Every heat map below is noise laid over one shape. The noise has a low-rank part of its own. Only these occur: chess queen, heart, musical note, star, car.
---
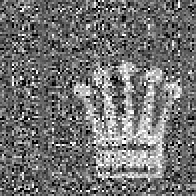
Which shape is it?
chess queen
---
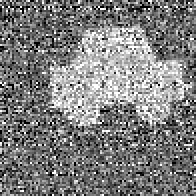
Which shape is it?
car
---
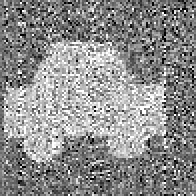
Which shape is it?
car
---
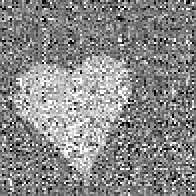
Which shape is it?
heart
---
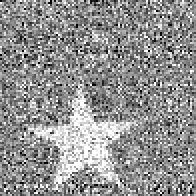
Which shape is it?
star
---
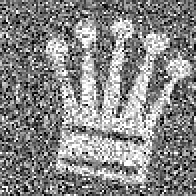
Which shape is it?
chess queen
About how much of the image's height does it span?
nearly all
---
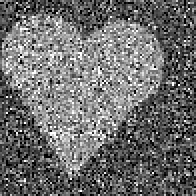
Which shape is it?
heart
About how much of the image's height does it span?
nearly all
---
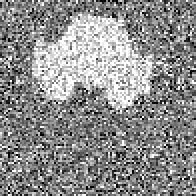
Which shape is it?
car
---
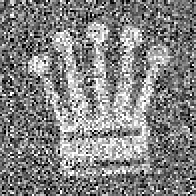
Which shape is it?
chess queen
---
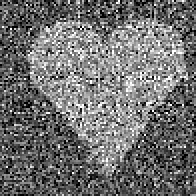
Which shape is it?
heart
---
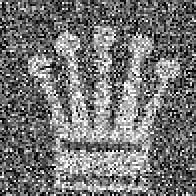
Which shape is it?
chess queen
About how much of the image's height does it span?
nearly all
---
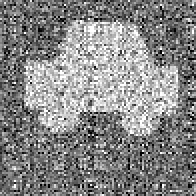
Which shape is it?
car
